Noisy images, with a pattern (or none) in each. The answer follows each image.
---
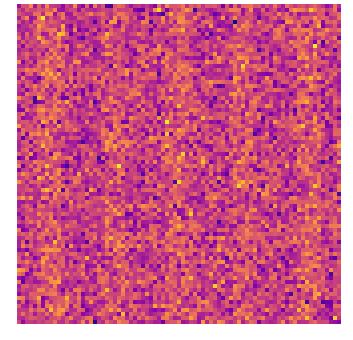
vertical stripes
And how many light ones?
5
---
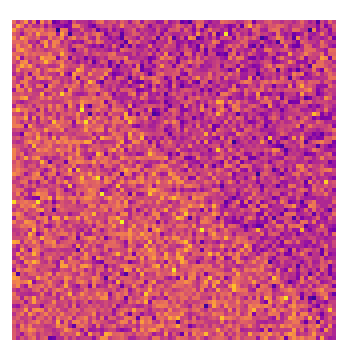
a sharp edge
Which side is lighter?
bottom left
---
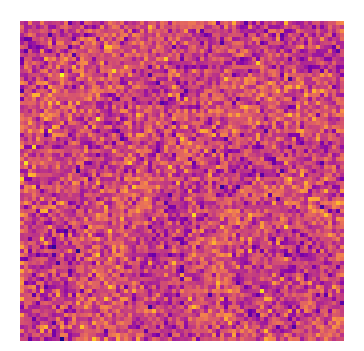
rings round one point
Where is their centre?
bottom right
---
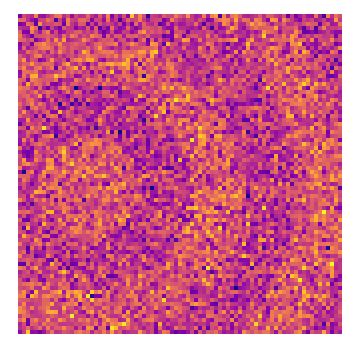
rings round one point
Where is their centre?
middle left
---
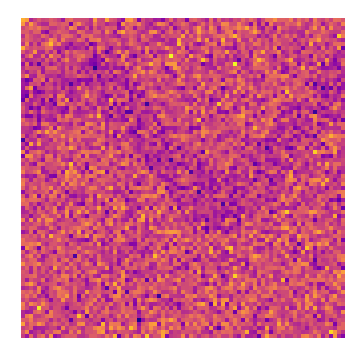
a wavy band
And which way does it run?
left to right
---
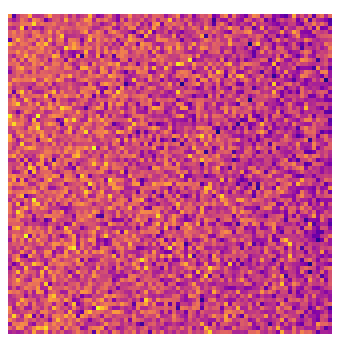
a smooth slope
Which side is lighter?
left
